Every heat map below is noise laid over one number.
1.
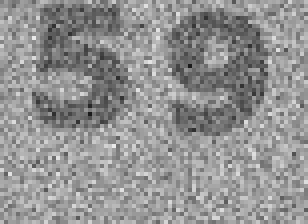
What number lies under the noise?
59
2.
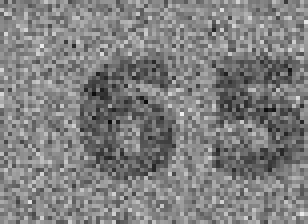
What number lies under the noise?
65
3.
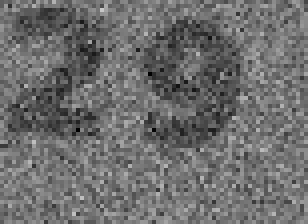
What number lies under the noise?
29
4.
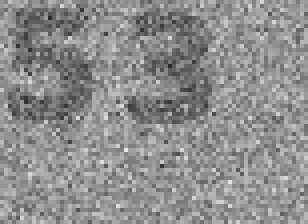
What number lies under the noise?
53
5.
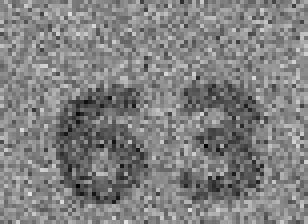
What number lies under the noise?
63
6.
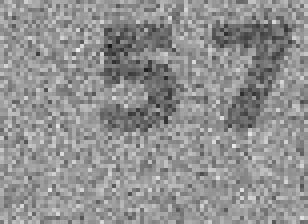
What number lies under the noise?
57
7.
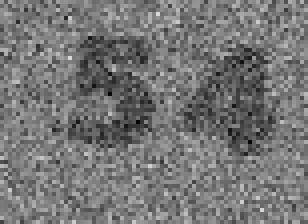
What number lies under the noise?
54
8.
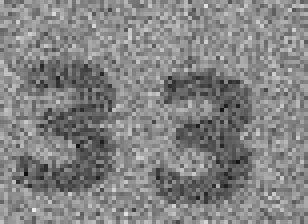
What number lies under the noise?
33
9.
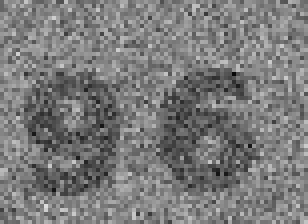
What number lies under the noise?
96
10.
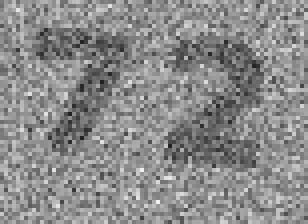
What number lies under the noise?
72
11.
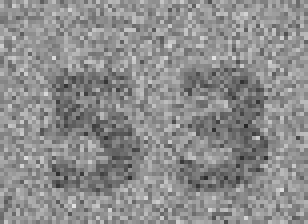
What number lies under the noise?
53
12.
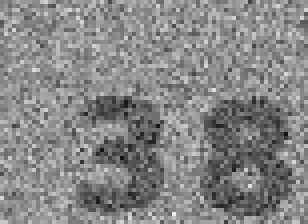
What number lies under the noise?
38
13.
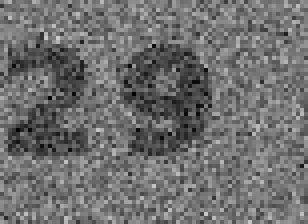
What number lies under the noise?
29
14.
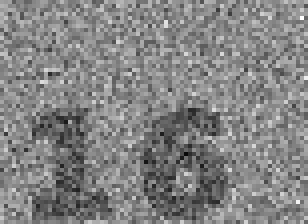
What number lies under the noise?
16
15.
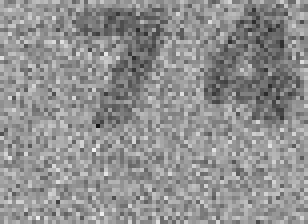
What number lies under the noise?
74
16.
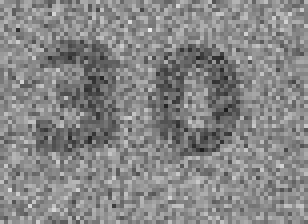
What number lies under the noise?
30
